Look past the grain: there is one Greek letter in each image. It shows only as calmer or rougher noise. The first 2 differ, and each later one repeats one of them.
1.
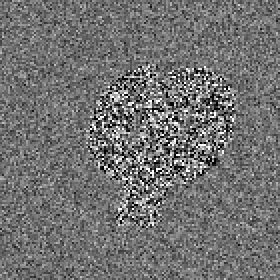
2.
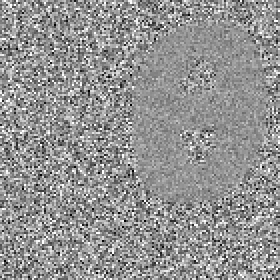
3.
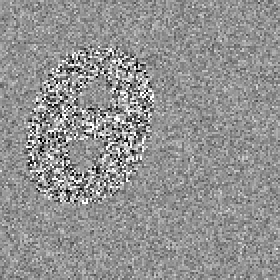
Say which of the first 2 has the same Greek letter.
2
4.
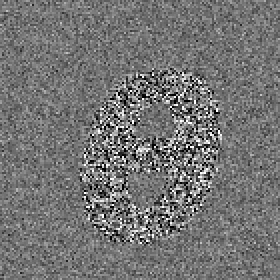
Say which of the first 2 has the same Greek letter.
2
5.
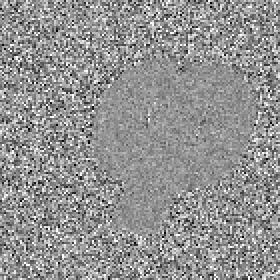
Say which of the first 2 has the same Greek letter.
1
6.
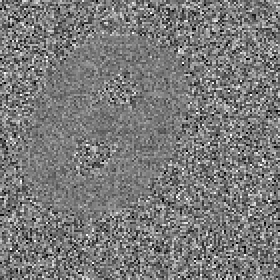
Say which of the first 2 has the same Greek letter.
2
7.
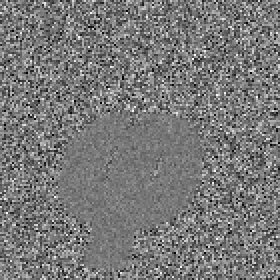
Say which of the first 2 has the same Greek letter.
1
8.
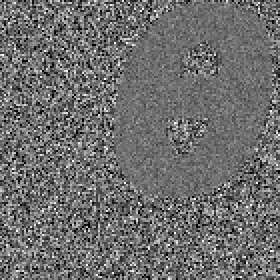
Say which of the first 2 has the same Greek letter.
2
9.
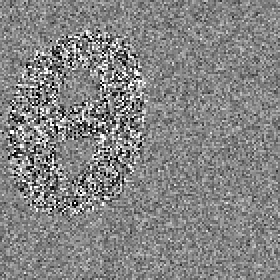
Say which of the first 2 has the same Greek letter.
2
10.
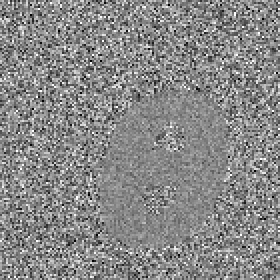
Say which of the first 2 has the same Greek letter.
2
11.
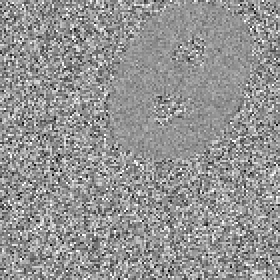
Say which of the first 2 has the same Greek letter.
2
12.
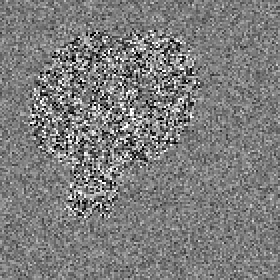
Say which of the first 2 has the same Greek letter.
1
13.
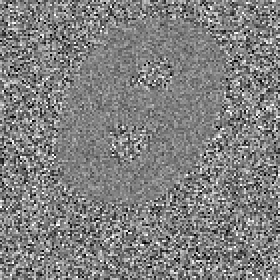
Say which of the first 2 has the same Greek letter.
2
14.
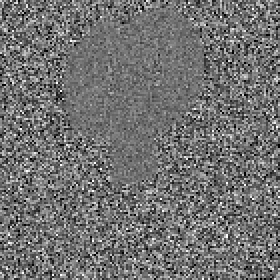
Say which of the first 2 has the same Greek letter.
1
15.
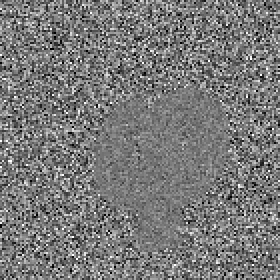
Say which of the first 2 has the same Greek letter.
1
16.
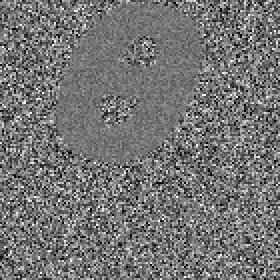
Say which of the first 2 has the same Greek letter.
2
